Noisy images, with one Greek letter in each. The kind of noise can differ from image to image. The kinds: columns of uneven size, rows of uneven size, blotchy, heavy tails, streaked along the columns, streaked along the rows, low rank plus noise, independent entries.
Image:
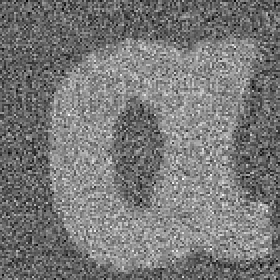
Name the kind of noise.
low rank plus noise
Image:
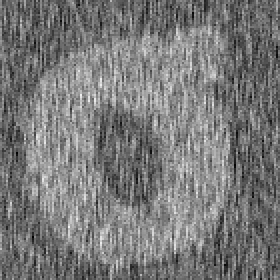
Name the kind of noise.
streaked along the columns
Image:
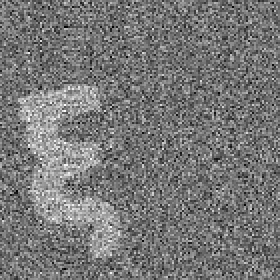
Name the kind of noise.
low rank plus noise
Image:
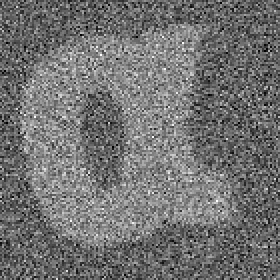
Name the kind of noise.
low rank plus noise
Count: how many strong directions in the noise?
three or four
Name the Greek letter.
alpha
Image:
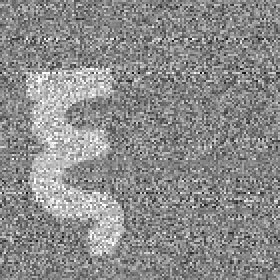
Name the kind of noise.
rows of uneven size
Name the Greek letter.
xi
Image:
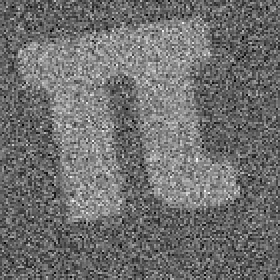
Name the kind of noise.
low rank plus noise
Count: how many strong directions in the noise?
three or four
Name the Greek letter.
pi
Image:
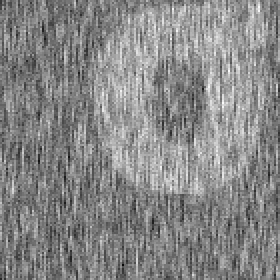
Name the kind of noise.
streaked along the columns
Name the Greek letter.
sigma
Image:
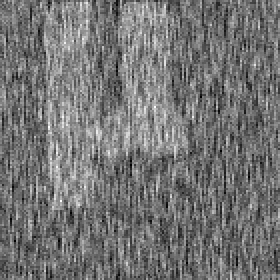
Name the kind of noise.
streaked along the columns
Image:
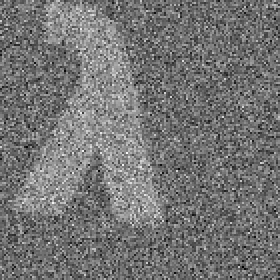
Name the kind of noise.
independent entries
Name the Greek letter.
lambda
